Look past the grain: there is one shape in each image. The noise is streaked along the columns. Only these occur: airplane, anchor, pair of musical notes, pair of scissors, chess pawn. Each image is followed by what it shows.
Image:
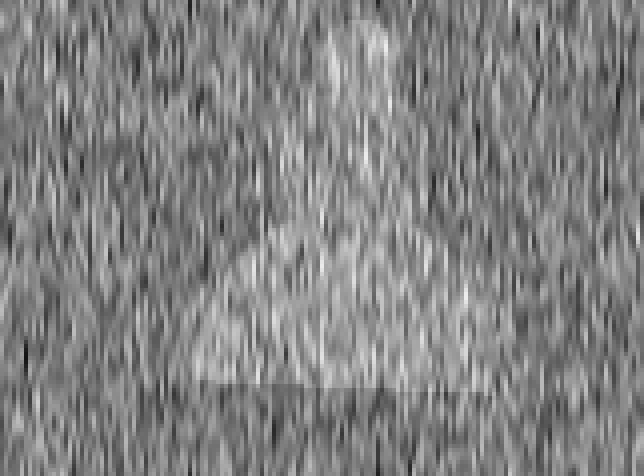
chess pawn
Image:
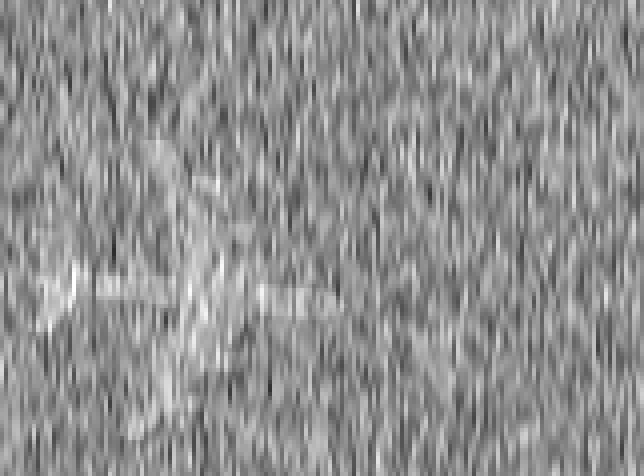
airplane
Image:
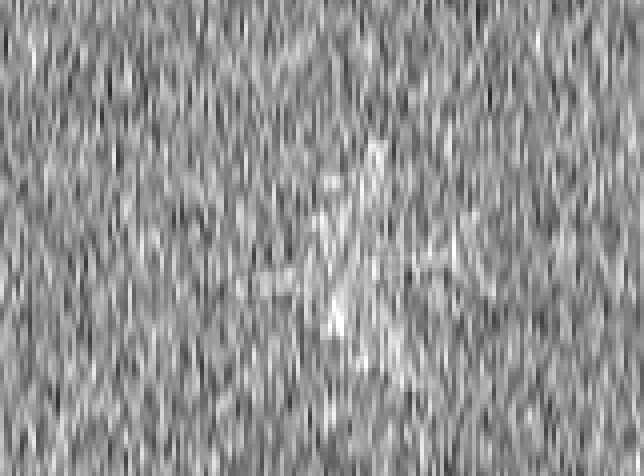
airplane
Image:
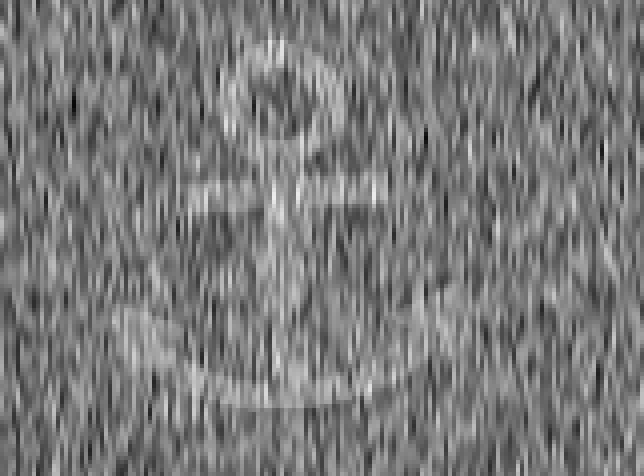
anchor
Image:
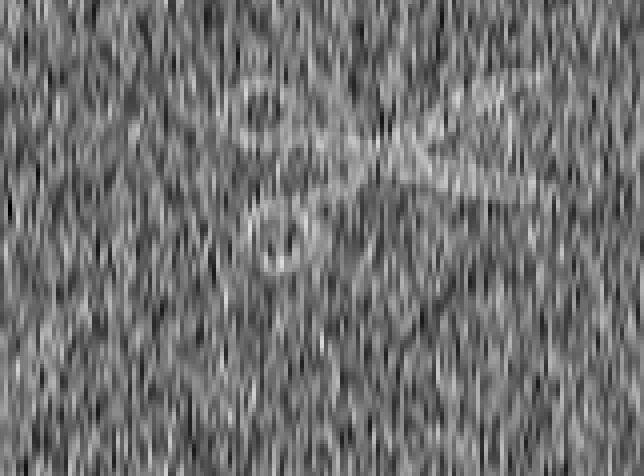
pair of scissors
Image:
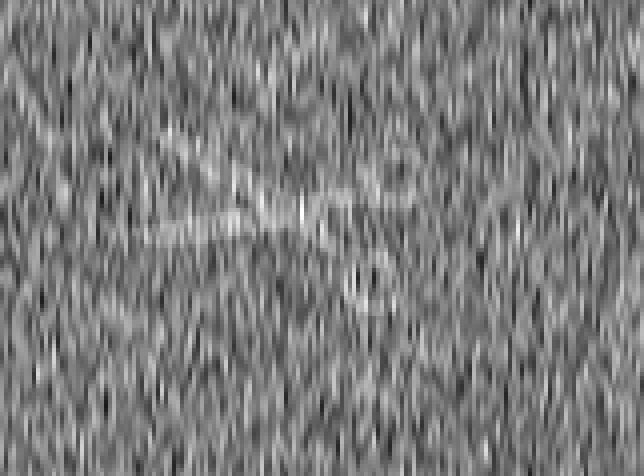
pair of scissors
